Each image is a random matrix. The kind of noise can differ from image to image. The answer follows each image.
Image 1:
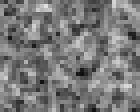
blotchy
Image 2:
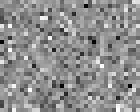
heavy tails
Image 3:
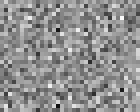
low rank plus noise
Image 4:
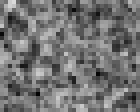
blotchy
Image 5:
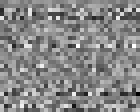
rows of uneven size
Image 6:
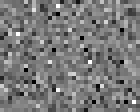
heavy tails
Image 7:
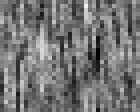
streaked along the columns
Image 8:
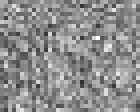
low rank plus noise
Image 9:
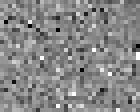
heavy tails
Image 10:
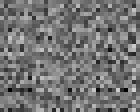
low rank plus noise
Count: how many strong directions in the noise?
one
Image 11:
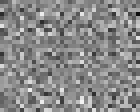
low rank plus noise
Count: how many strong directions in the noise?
two
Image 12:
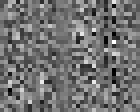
columns of uneven size
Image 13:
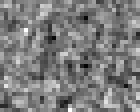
blotchy
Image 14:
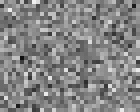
independent entries
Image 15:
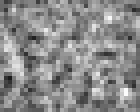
blotchy
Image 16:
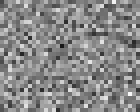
independent entries
